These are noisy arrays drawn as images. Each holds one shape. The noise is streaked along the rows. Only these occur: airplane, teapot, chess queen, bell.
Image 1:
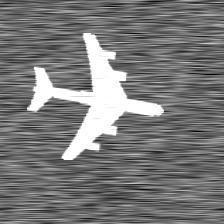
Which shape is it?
airplane
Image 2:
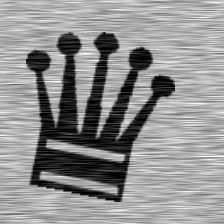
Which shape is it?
chess queen
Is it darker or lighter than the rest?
darker
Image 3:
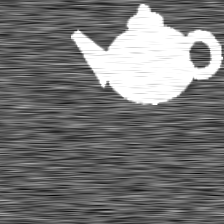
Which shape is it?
teapot
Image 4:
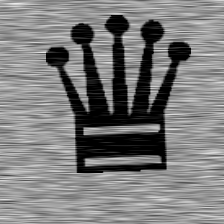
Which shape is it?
chess queen
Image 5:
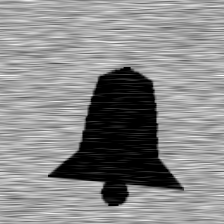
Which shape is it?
bell
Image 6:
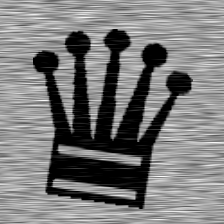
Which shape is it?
chess queen
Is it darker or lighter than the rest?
darker
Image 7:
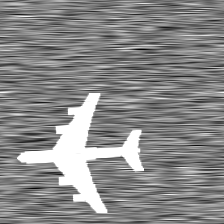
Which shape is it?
airplane
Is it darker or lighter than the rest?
lighter
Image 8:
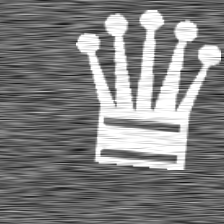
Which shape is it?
chess queen
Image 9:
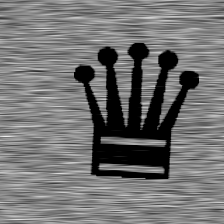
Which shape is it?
chess queen
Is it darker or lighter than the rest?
darker
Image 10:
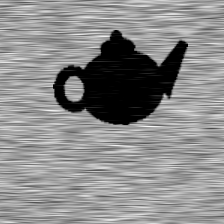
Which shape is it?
teapot
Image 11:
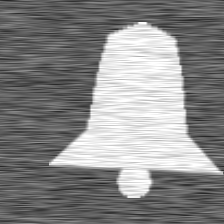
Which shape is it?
bell
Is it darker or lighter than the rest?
lighter
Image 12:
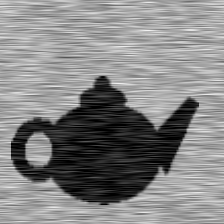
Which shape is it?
teapot
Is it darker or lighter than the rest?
darker
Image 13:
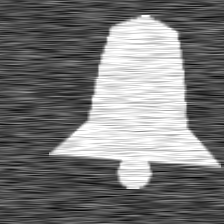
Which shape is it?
bell
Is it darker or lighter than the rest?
lighter
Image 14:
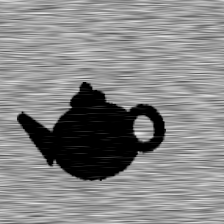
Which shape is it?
teapot
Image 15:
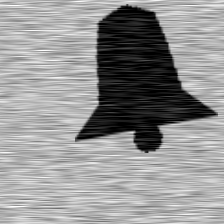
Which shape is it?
bell
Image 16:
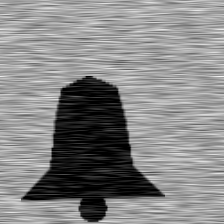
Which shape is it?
bell
